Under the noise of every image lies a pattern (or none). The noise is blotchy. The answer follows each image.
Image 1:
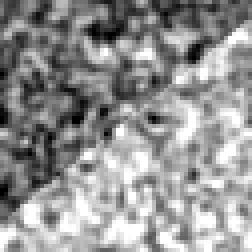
a sharp edge
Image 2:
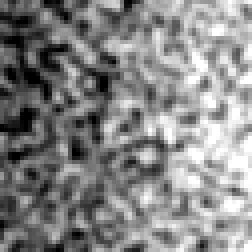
a smooth slope
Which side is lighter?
right
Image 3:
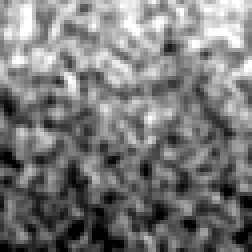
a smooth slope
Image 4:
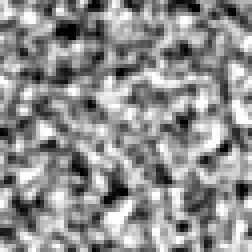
only noise
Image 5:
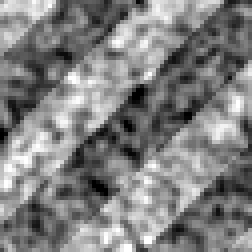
diagonal stripes
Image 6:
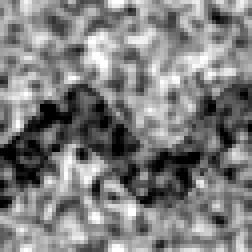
a wavy band
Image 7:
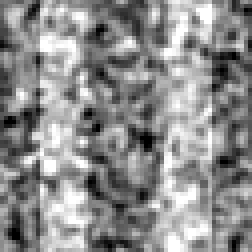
vertical stripes
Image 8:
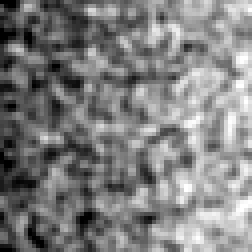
a smooth slope
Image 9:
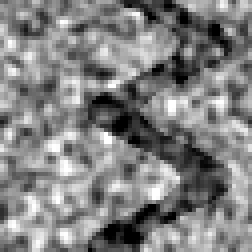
a wavy band
